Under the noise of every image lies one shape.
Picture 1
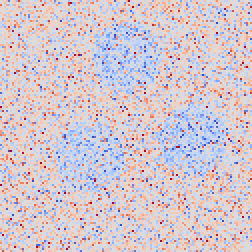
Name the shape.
three dots
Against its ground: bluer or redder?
bluer
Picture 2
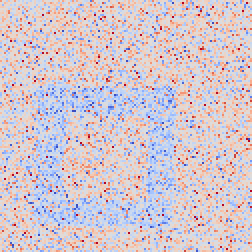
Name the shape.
square frame
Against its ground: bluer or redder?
bluer
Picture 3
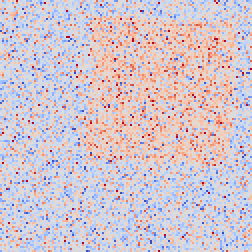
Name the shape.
square
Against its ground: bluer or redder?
redder
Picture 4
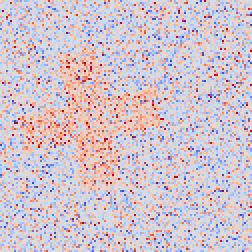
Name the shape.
cross
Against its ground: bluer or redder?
redder
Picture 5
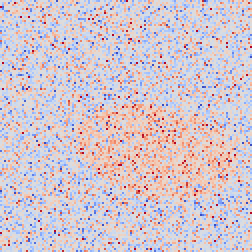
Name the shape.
ellipse
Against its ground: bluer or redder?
redder
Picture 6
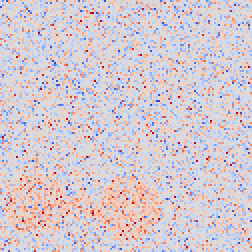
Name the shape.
dumbbell
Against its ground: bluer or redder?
redder
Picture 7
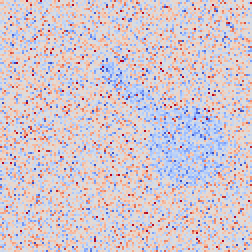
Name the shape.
lollipop
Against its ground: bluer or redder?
bluer
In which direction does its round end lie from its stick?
down and right
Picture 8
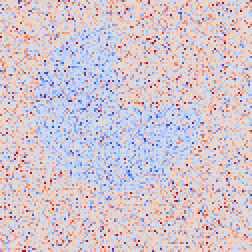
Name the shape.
disc with a wedge cut out
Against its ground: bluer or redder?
bluer
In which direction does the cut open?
up and right
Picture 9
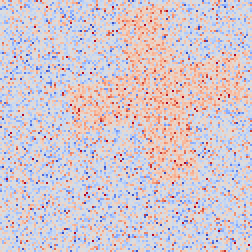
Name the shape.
cross
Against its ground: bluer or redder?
redder
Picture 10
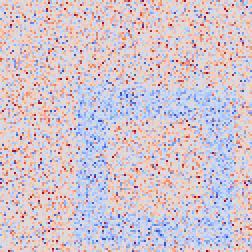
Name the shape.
square frame
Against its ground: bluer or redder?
bluer
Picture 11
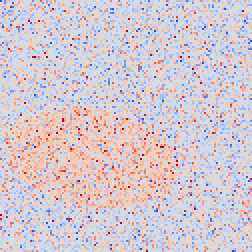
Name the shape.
ellipse
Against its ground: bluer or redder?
redder
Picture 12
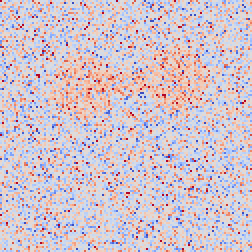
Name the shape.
dumbbell
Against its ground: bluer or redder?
redder
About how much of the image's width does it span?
two thirds
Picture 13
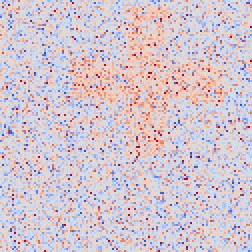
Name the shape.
cross
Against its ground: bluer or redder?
redder
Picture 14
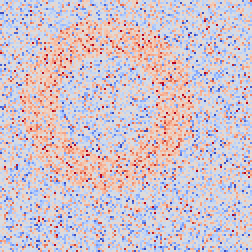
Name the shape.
ring
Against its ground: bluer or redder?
redder
